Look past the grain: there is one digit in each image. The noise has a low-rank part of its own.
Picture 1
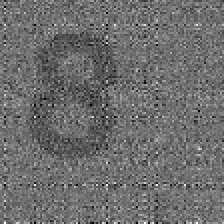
dark 8
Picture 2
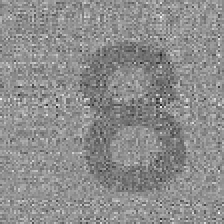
dark 8
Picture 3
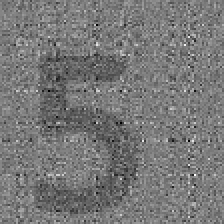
dark 5
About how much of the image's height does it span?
two thirds
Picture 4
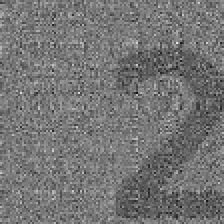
dark 2
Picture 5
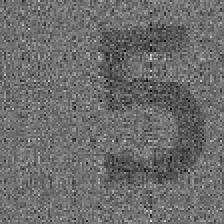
dark 5
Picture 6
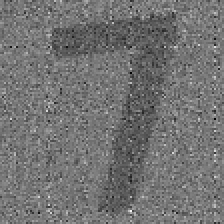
dark 7
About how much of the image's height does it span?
nearly all
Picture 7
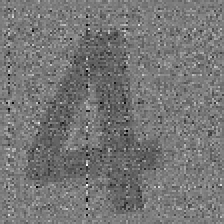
dark 4
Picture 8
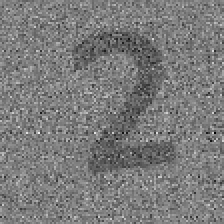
dark 2
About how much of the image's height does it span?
two thirds
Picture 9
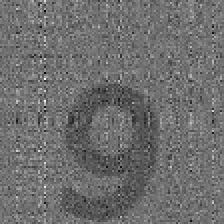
dark 9
